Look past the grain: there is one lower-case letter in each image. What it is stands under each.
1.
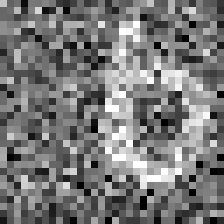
b
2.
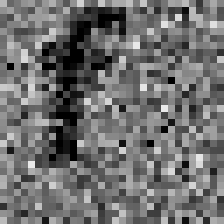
f
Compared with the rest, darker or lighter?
darker
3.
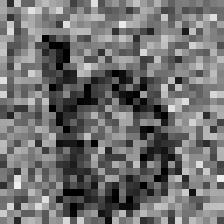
b
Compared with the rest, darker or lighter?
darker
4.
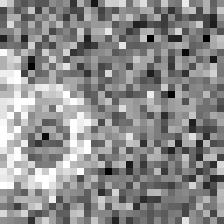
b
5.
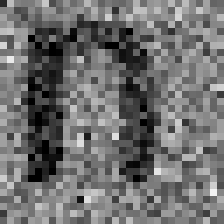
n
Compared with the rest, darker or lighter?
darker
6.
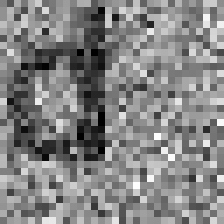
d
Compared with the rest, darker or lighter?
darker
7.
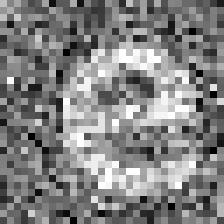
e
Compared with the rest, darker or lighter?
lighter
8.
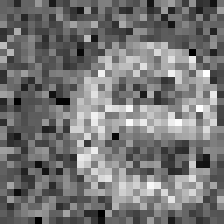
e
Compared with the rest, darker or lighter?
lighter
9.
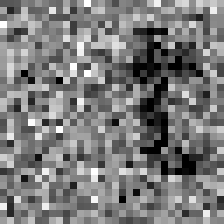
t
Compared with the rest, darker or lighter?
darker
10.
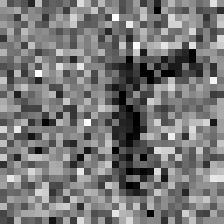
r
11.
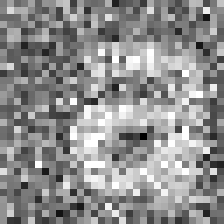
a
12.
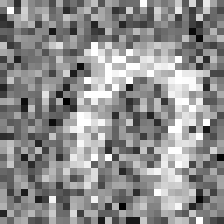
n
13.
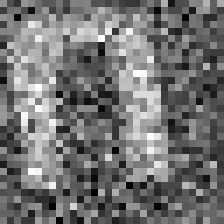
n
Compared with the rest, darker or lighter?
lighter
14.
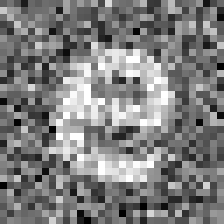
e
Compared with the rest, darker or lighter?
lighter
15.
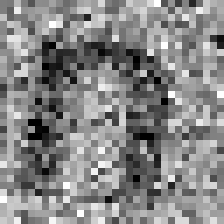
n
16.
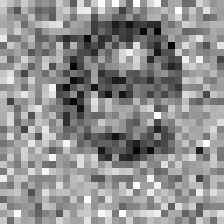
e
